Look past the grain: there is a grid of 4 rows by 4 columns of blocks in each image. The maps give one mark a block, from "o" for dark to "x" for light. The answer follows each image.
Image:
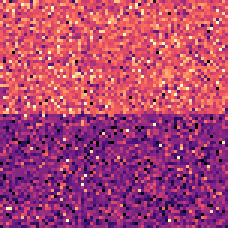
xxxx
xxxx
oooo
oooo
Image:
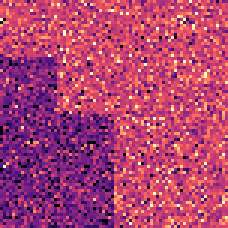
xxxx
oxxx
ooxx
ooxx
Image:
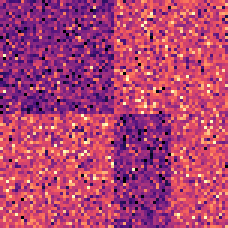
ooxx
ooxx
xxox
xxox
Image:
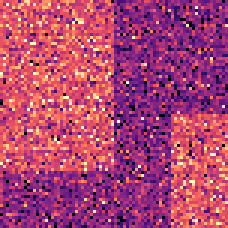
xxoo
xxoo
xxox
ooox
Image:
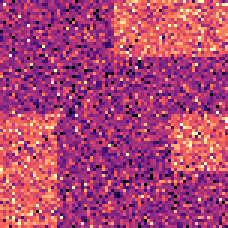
ooxx
oooo
xoox
xooo
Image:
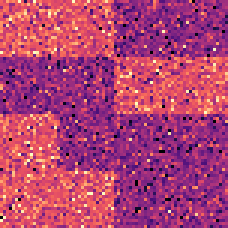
xxoo
ooxx
xooo
xxoo
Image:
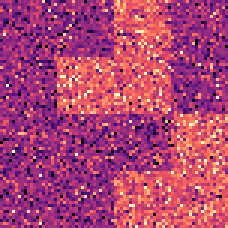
ooxo
oxxo
ooox
ooxx
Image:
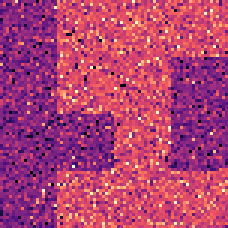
oxxx
oxxo
ooxo
oxxx
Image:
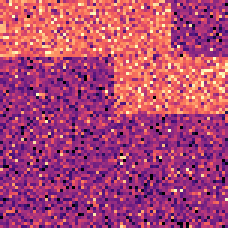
xxxo
ooxx
oooo
oooo
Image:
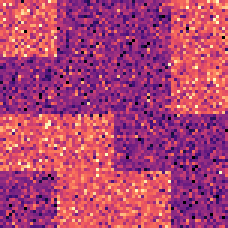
xoox
ooox
xxoo
oxxo
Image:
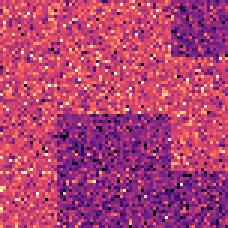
xxxo
xxxx
xoox
xooo
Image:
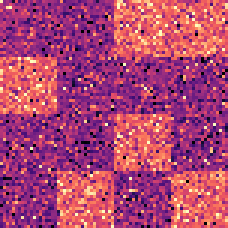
ooxx
xooo
ooxo
oxox
